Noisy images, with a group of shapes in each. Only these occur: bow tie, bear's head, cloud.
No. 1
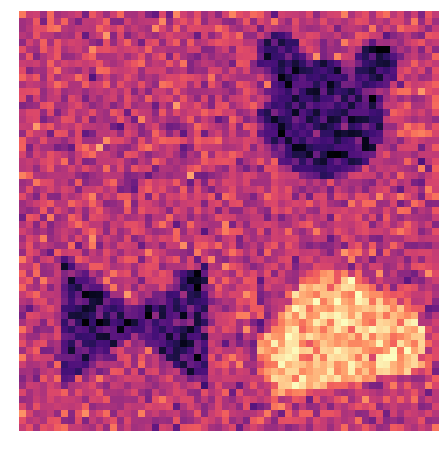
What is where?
top right: dark bear's head; bottom left: dark bow tie; bottom right: light cloud
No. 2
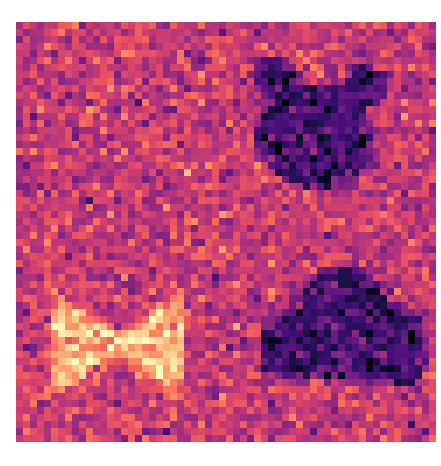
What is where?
top right: dark bear's head; bottom left: light bow tie; bottom right: dark cloud
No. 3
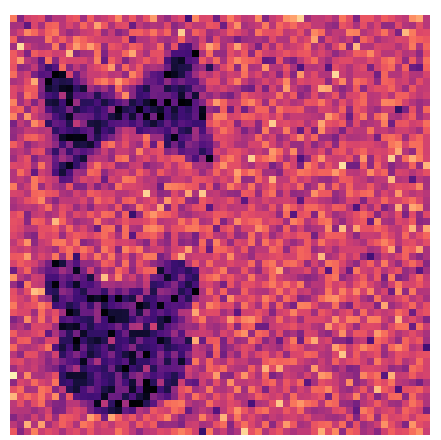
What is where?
top left: dark bow tie; bottom left: dark bear's head
